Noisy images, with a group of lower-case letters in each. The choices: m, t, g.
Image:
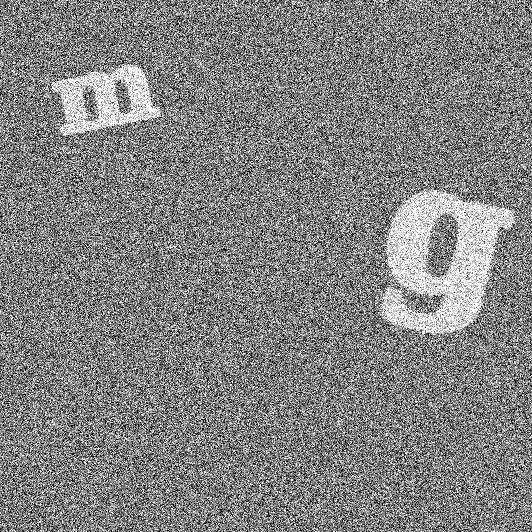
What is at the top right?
nothing
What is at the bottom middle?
nothing
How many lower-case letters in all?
2
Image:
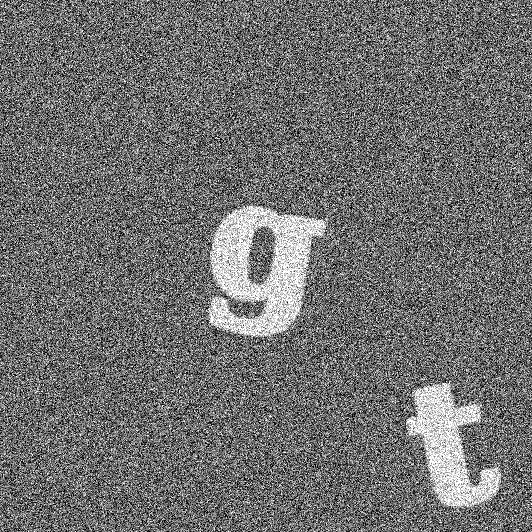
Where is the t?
bottom right
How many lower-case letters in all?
2
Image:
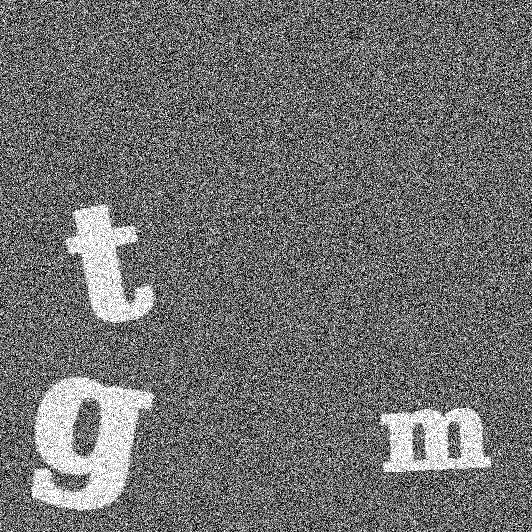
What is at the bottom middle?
nothing
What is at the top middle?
nothing
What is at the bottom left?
g
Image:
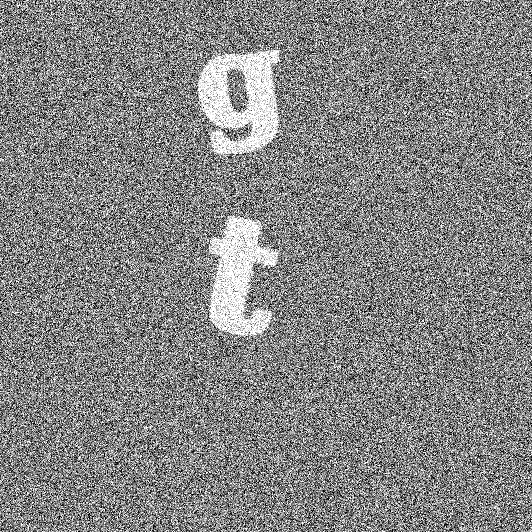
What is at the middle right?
nothing
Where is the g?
top middle
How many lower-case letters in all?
2
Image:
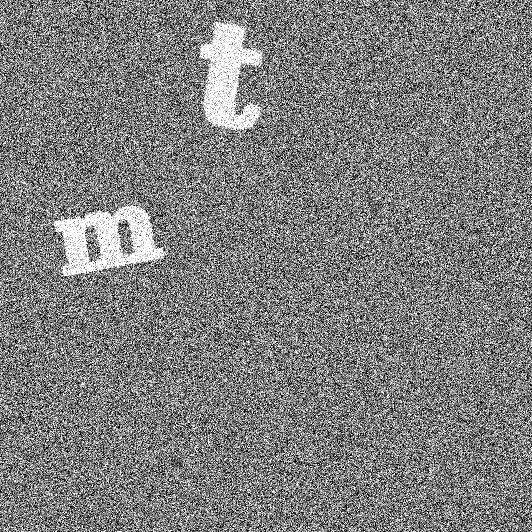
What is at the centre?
nothing
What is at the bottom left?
nothing
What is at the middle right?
nothing
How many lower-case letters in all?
2
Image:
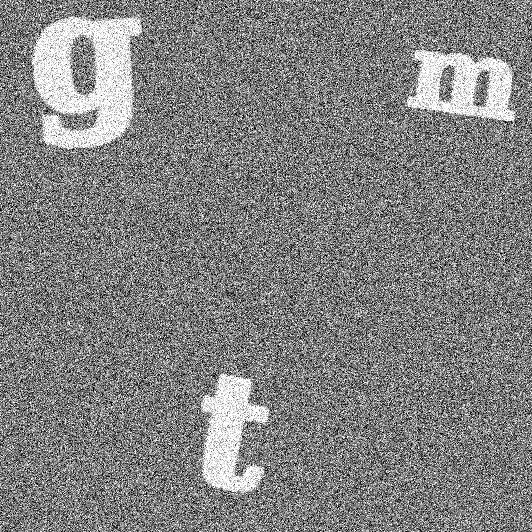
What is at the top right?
m
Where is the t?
bottom middle
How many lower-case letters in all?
3
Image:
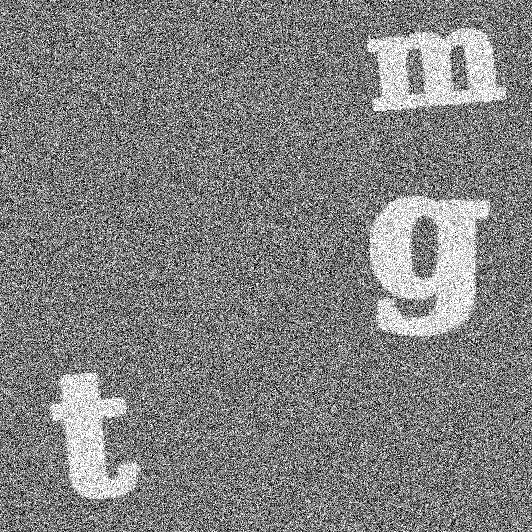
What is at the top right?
m
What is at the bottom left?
t
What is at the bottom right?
nothing
